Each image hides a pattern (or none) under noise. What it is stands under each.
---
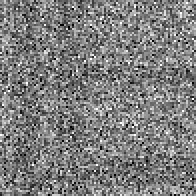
bands of rows crossing bands of columns
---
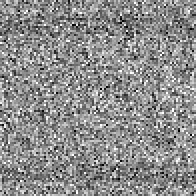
bands of rows
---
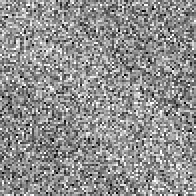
a diagonal band
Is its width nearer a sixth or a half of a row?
a half
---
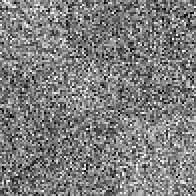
blocks along the diagonal
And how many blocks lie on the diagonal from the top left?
3
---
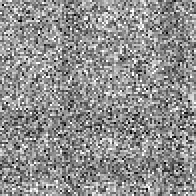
bands of rows crossing bands of columns
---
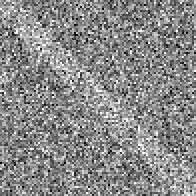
a diagonal band
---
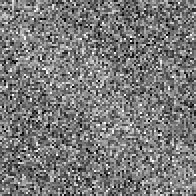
a diagonal band
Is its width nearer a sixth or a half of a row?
a half
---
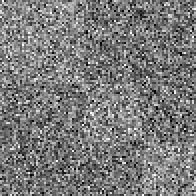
blocks along the diagonal
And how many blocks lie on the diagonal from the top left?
3
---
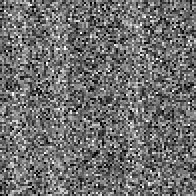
bands of columns
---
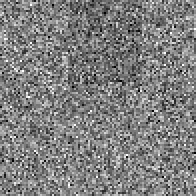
one block
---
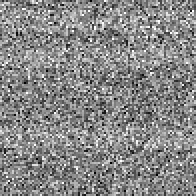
bands of rows
